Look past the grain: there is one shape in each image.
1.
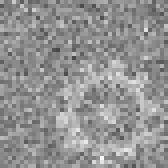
gear
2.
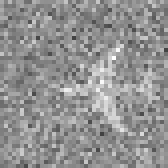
airplane
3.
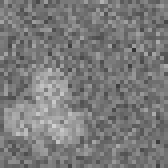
club
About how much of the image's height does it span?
half
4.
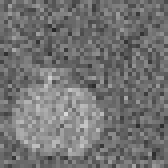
apple
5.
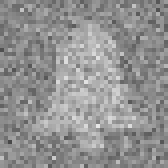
bell
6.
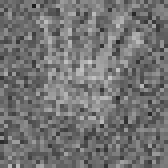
chess queen
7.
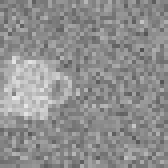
cup
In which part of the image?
middle left
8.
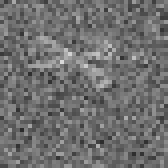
pair of scissors
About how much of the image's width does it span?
half
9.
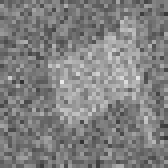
flag
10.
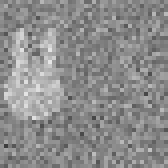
rabbit's head
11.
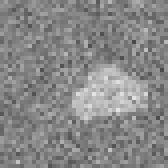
cloud
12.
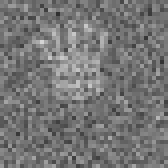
chess queen
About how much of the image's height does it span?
half
